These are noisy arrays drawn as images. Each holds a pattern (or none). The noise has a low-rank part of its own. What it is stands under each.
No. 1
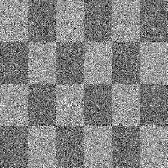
a checkerboard
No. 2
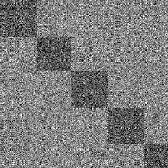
blocks along the diagonal
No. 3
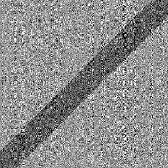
a diagonal band
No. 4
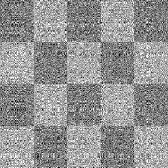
a checkerboard
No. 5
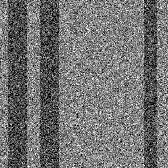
bands of columns
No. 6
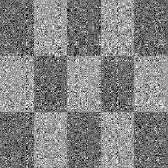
a checkerboard
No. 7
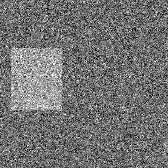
one block
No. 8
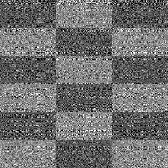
a checkerboard
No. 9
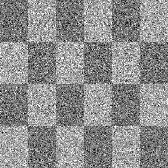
a checkerboard
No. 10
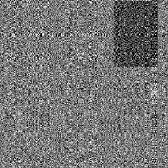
one block
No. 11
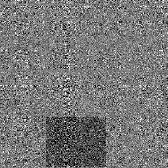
one block
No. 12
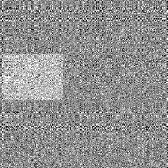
one block
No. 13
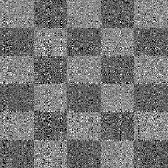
a checkerboard
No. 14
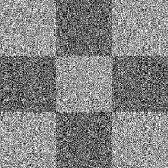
a checkerboard
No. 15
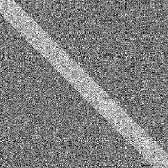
a diagonal band
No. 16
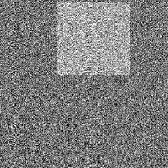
one block
